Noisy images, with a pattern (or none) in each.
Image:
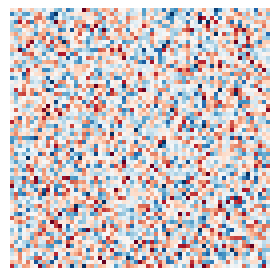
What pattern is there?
only noise
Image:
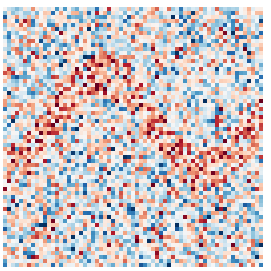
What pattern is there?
a wavy band
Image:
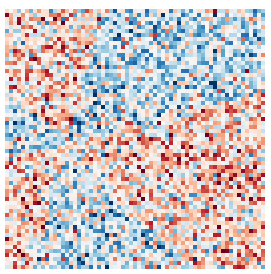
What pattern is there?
spokes from one point
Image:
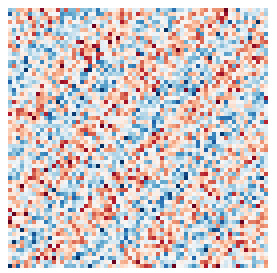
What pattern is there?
diagonal stripes
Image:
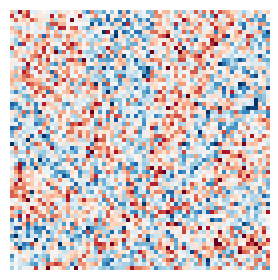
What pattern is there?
spokes from one point
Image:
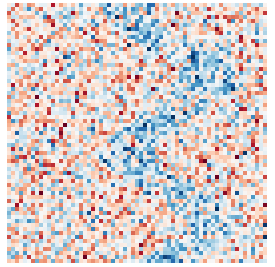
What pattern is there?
a wavy band
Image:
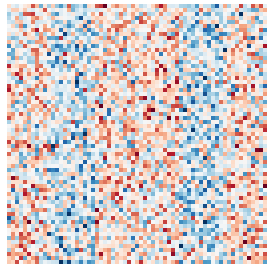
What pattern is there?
vertical stripes
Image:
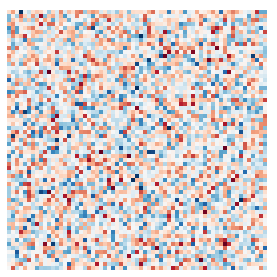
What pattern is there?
only noise
